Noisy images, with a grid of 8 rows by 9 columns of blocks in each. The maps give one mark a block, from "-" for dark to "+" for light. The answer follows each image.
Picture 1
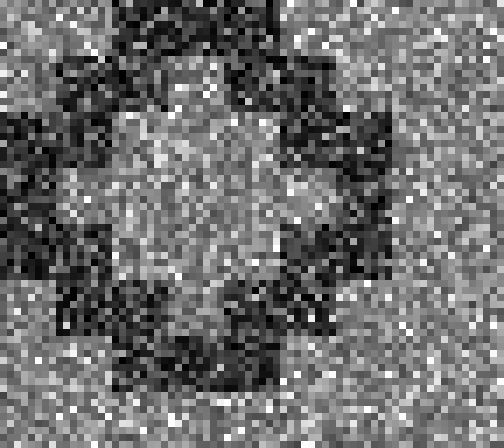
+ + - - - + + + +
+ - - + - - + + +
- - + + + - - + +
- + + + + + - + +
- - + + + - - + +
+ - - + - - + + +
+ + - - - + + + +
+ + + + + + + + +
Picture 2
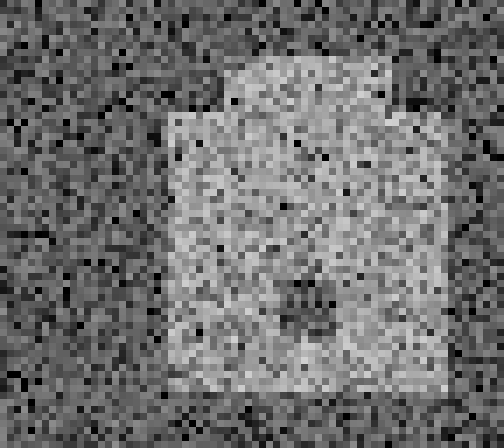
- - - - - - - - -
- - - - + + + - -
- - - + + + + + -
- - - + + + + + -
- - - + + + + + -
- - - + + - + + -
- - - + + + + + -
- - - - - - - - -
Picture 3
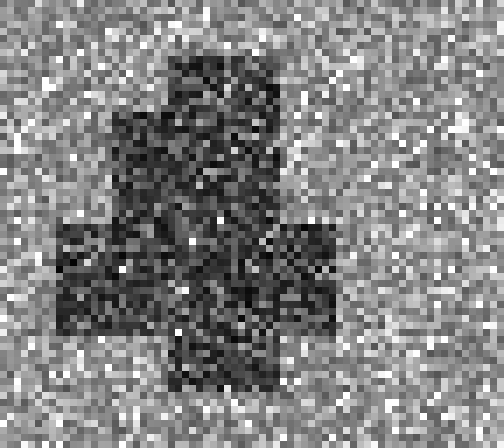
+ + + + + + + + +
+ + + - - + + + +
+ + - - - + + + +
+ + - - - + + + +
+ - - - - - + + +
+ - - - - - + + +
+ + + - - + + + +
+ + + + + + + + +
